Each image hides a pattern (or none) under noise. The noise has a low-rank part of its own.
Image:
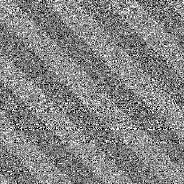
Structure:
diagonal stripes
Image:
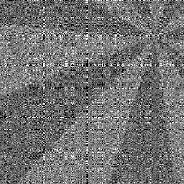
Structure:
spokes from one point
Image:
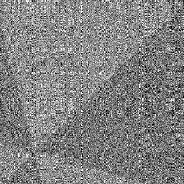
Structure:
spokes from one point
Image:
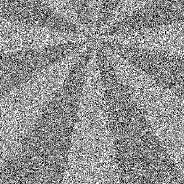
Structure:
spokes from one point
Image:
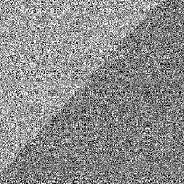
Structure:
a sharp edge
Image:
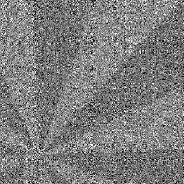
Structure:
spokes from one point
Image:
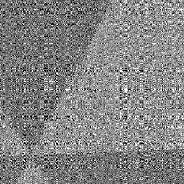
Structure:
spokes from one point
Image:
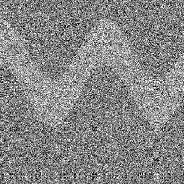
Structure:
a wavy band
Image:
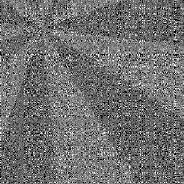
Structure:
spokes from one point
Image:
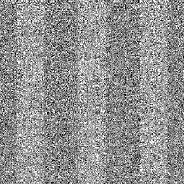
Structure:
vertical stripes
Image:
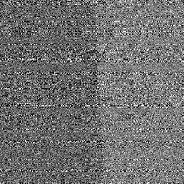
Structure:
a sharp edge
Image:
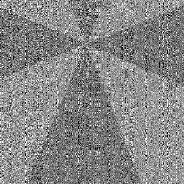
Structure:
spokes from one point
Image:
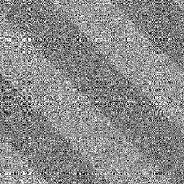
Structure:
diagonal stripes
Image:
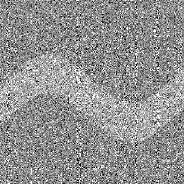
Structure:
a wavy band
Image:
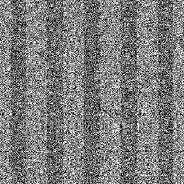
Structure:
vertical stripes
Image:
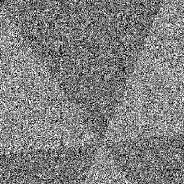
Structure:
spokes from one point
